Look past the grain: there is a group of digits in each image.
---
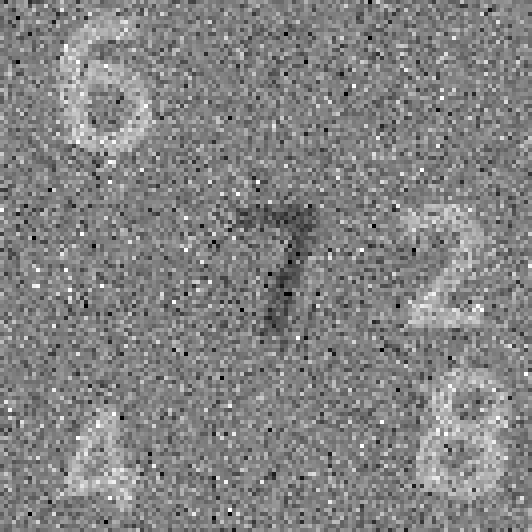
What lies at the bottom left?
4
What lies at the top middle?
nothing
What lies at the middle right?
2
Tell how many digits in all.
5
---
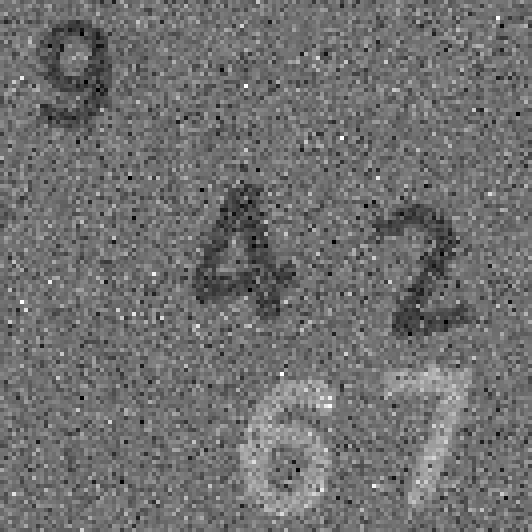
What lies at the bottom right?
7
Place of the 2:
middle right
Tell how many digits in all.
5
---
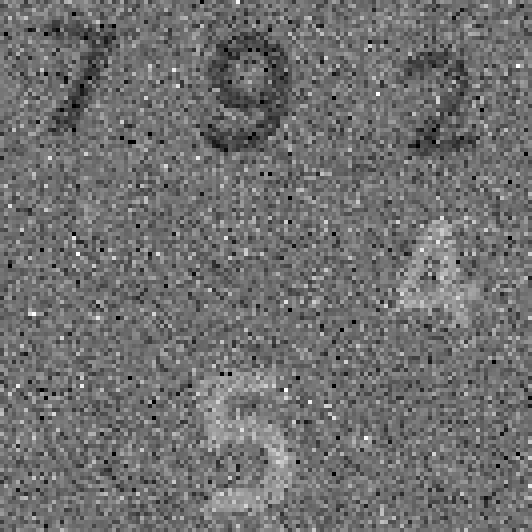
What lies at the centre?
nothing
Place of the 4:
middle right
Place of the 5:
bottom middle
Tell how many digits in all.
5
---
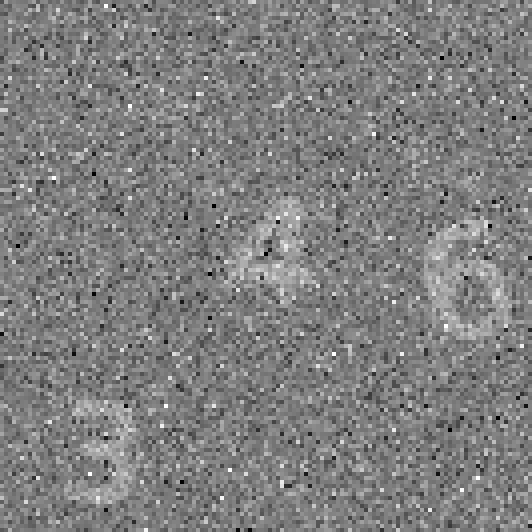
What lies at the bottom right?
nothing
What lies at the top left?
nothing
